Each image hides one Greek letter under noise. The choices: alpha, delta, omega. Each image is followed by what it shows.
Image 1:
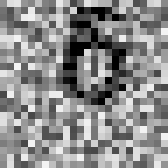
dark delta
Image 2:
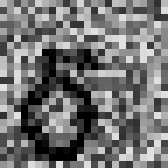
dark delta
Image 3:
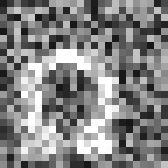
light omega
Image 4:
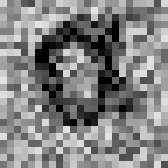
dark alpha
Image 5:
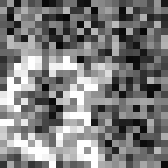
light alpha
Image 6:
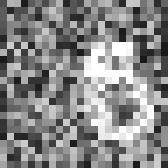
light delta
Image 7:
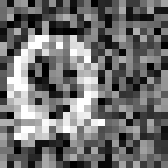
light omega
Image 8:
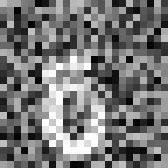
light delta
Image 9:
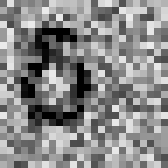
dark delta
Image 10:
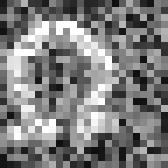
light omega
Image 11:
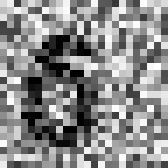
dark delta
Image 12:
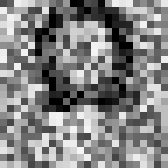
dark omega
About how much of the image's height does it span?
two thirds
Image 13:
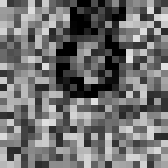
dark delta
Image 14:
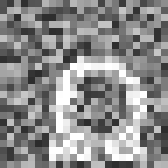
light omega
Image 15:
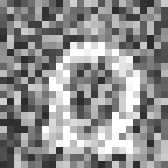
light omega
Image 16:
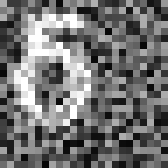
light delta
